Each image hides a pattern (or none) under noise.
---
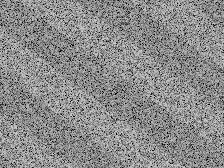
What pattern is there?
diagonal stripes
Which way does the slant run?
top left to bottom right
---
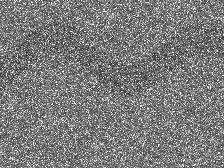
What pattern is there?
a wavy band
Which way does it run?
left to right
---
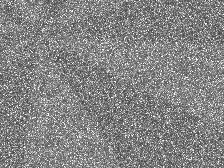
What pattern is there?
spokes from one point
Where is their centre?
top left
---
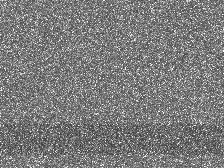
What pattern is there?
one horizontal stripe
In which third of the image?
bottom
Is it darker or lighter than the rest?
darker
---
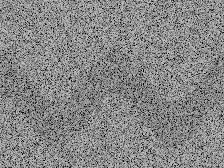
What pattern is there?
a wavy band
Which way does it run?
left to right
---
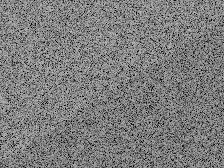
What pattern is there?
a sharp edge
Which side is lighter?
top left
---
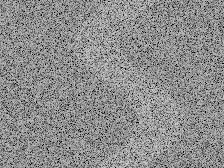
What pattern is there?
a wavy band
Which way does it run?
top to bottom
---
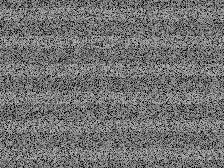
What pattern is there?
horizontal stripes
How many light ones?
6
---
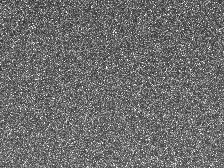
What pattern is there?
a smooth slope
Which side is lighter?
bottom
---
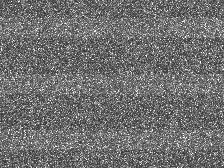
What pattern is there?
horizontal stripes
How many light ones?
3
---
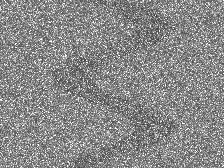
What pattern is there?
a wavy band
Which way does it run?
top to bottom
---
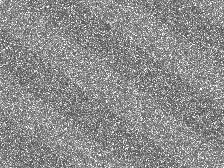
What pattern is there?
diagonal stripes
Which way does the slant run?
top left to bottom right
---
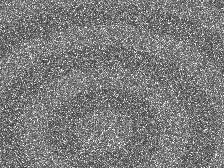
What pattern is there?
rings round one point
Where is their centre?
bottom middle
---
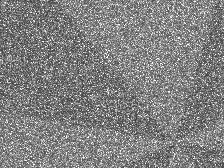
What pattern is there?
spokes from one point
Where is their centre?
bottom right
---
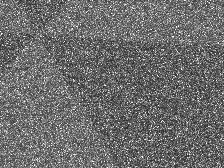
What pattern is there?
spokes from one point
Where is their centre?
top left
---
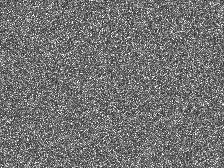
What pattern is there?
only noise
